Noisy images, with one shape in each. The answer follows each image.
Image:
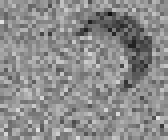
crescent
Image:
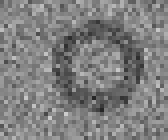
ring
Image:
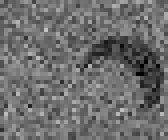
crescent
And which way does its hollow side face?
down and left
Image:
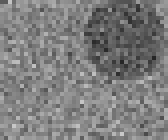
disc
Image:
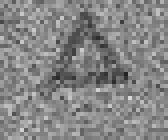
triangle frame
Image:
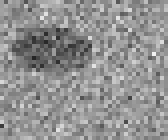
ellipse
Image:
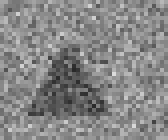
triangle
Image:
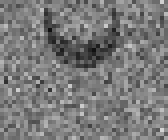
crescent
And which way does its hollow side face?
up
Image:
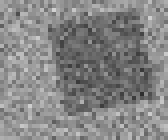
square
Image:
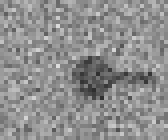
lollipop
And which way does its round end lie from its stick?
left
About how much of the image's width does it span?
half
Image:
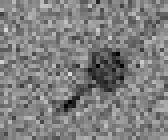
lollipop
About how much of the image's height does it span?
half
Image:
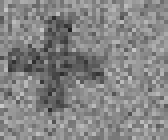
cross
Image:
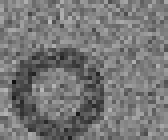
ring
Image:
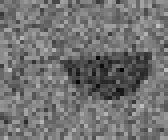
half disc
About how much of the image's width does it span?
half
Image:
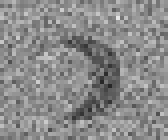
crescent
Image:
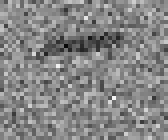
bar
